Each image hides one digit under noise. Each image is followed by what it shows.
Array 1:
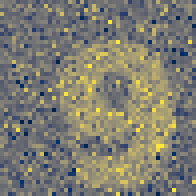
9
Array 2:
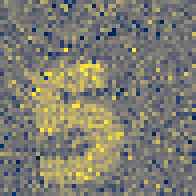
5
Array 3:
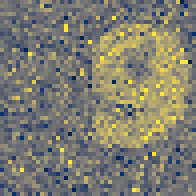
9
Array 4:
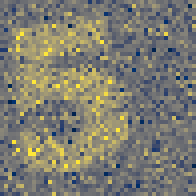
5
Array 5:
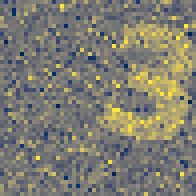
3
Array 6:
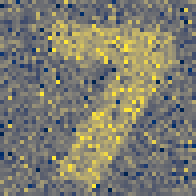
7
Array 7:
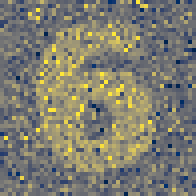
6
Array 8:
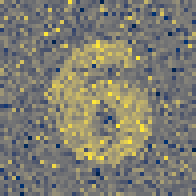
6
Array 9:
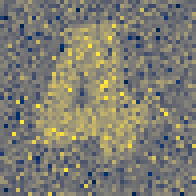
4
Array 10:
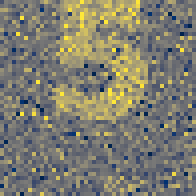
5
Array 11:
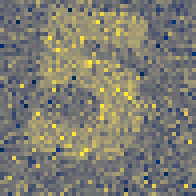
5
